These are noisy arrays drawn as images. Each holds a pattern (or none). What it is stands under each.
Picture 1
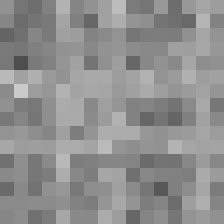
bands of rows crossing bands of columns
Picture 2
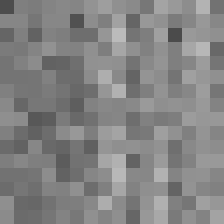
bands of columns
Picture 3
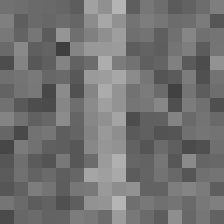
one band of columns
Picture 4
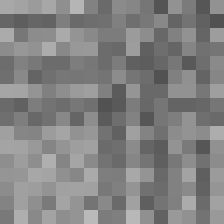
bands of rows crossing bands of columns
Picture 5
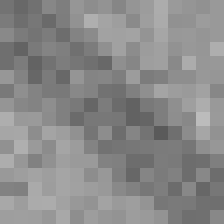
a diagonal band
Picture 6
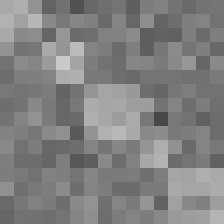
blocks along the diagonal
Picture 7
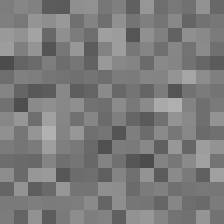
only noise
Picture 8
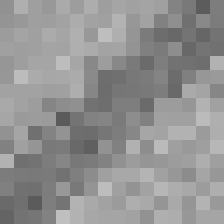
a diagonal band
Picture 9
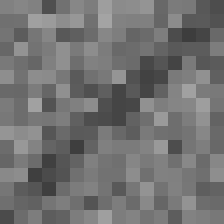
a diagonal band
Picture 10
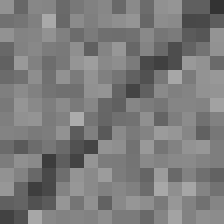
a diagonal band
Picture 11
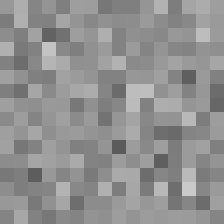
only noise
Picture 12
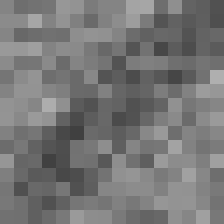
a diagonal band
